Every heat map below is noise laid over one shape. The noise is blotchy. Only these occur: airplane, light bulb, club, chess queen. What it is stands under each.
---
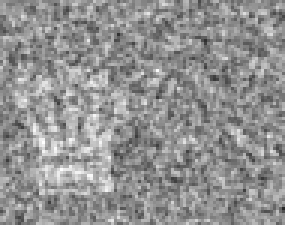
chess queen
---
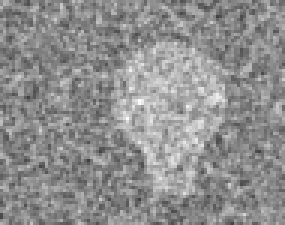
light bulb
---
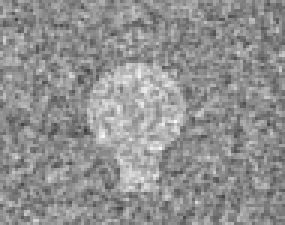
light bulb
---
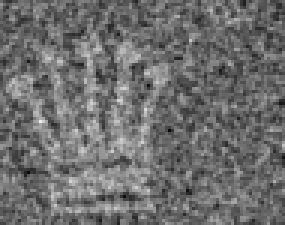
chess queen
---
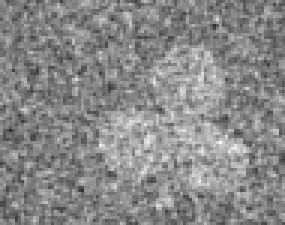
club
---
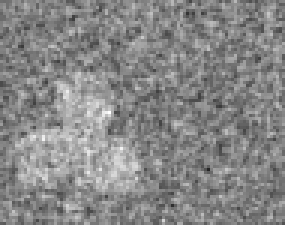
club
